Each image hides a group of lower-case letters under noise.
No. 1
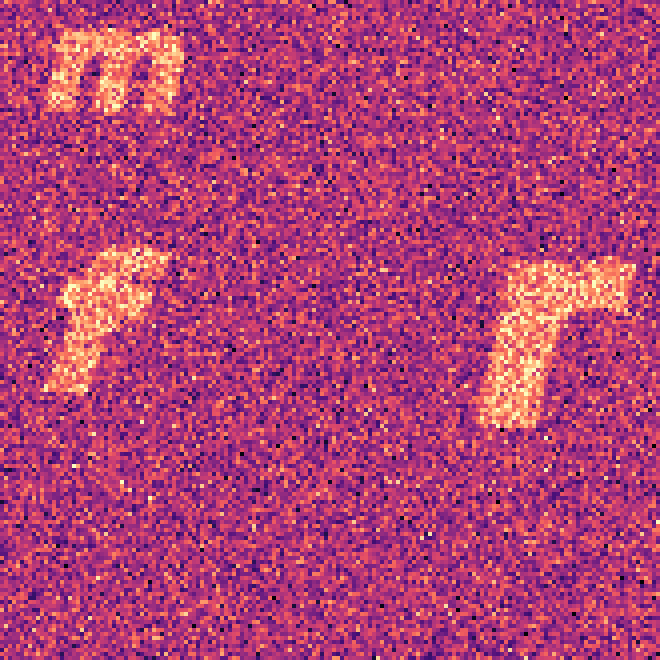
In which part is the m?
top left
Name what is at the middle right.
r
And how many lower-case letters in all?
3
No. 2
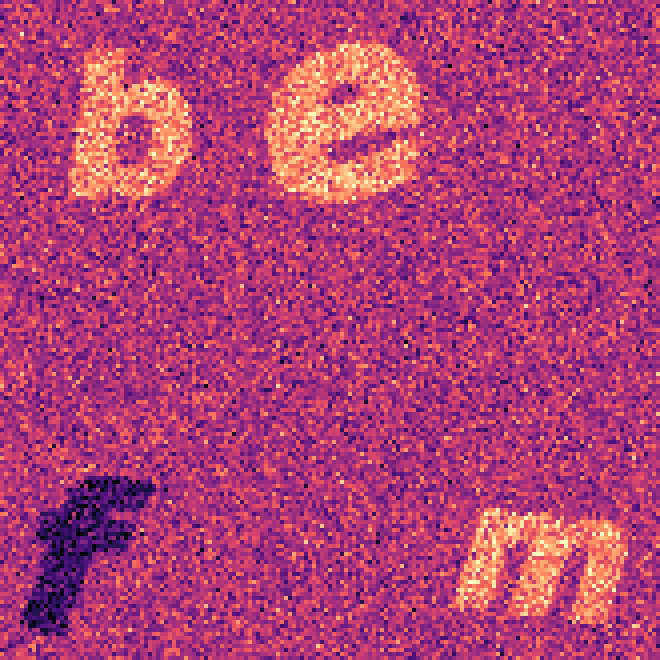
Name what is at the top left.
b
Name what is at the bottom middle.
nothing
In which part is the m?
bottom right
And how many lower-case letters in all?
4
